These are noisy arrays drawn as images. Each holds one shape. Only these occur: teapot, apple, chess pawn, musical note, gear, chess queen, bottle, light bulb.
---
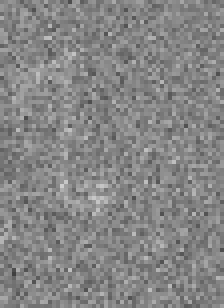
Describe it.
light musical note
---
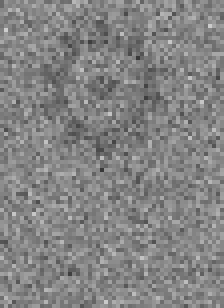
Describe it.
dark gear
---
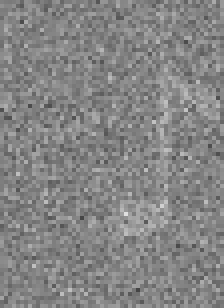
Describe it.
light musical note
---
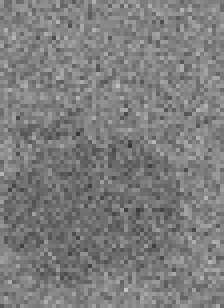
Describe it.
dark apple
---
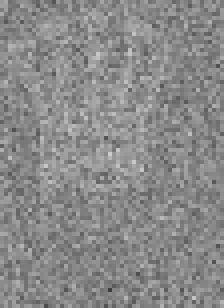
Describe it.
light chess queen
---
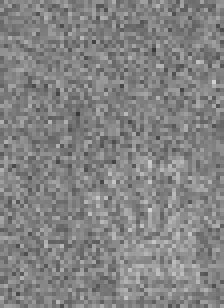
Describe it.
light chess queen
